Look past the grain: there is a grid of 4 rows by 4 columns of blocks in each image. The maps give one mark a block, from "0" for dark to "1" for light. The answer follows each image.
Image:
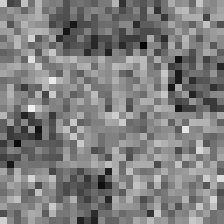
1001
1110
0111
1011
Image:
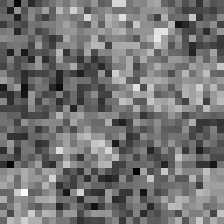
0110
0011
0100
1001
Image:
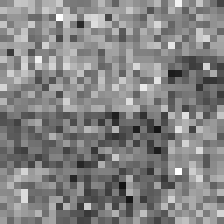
1111
1110
0001
1001
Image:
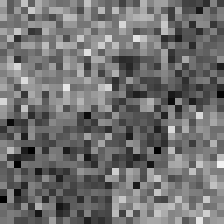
1110
1100
0001
0011
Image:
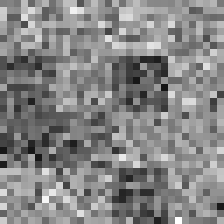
1111
0101
0011
1101
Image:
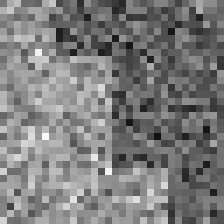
1000
1100
1100
1110
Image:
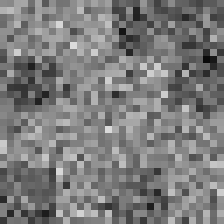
1100
0110
1111
0101
